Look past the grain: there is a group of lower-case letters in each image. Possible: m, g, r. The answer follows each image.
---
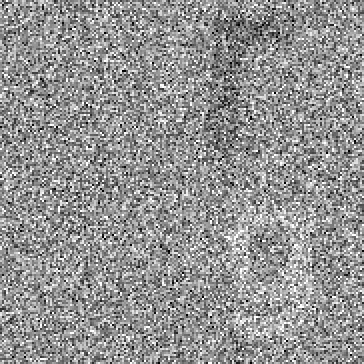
top right: dark r; bottom right: light g
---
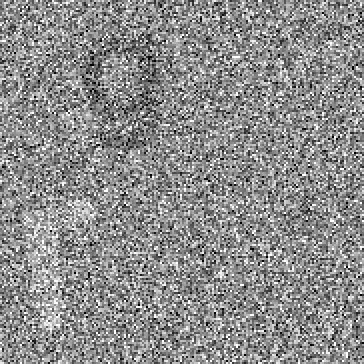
top left: dark g; bottom left: light r
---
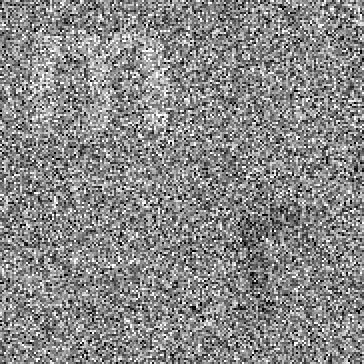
top left: light m; bottom right: dark r
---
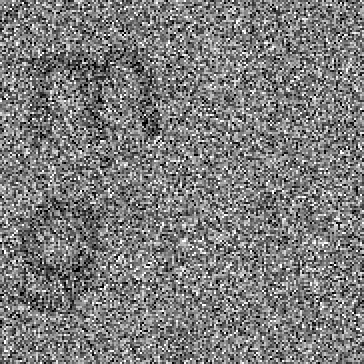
top left: dark m; bottom left: dark g
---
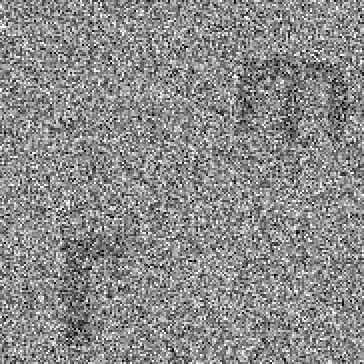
top right: dark m; bottom left: dark r
